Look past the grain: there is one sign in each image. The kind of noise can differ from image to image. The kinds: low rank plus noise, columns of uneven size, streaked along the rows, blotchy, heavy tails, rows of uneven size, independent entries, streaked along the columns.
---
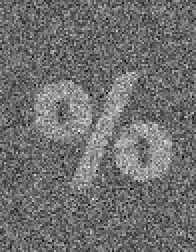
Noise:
independent entries
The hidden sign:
percent sign
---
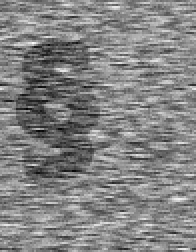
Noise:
streaked along the rows
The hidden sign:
section sign
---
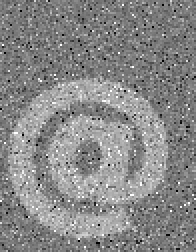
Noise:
heavy tails
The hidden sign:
at sign
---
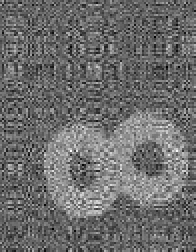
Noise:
low rank plus noise
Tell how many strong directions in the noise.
two
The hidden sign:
infinity sign
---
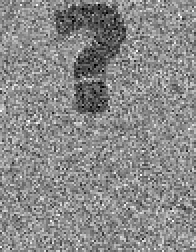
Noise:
independent entries
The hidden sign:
question mark
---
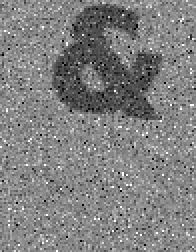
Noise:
heavy tails
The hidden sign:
ampersand
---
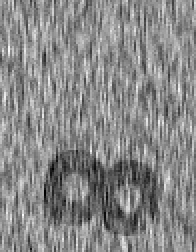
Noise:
streaked along the columns
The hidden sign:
infinity sign
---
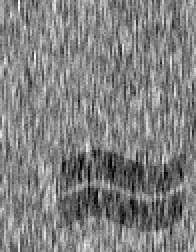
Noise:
streaked along the columns
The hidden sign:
approximately sign
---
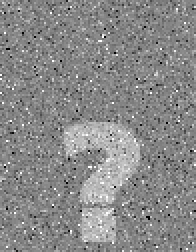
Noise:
heavy tails
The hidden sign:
question mark
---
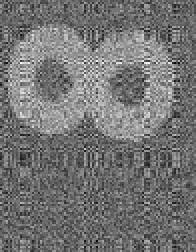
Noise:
low rank plus noise
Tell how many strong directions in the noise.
one
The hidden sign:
infinity sign
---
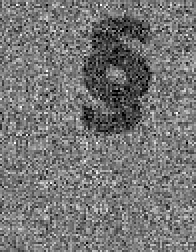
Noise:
low rank plus noise
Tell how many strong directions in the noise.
five to eight
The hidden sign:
section sign
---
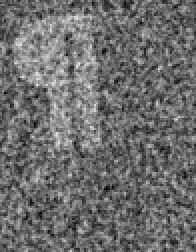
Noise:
blotchy
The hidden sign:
pilcrow
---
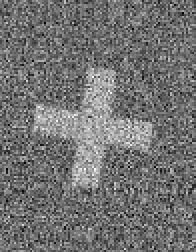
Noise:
low rank plus noise
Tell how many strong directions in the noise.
five to eight
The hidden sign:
plus sign
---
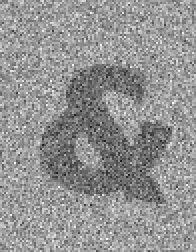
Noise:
independent entries
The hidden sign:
ampersand
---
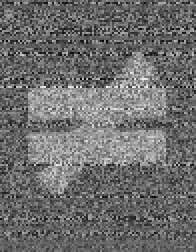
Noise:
rows of uneven size
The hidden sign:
not-equal sign
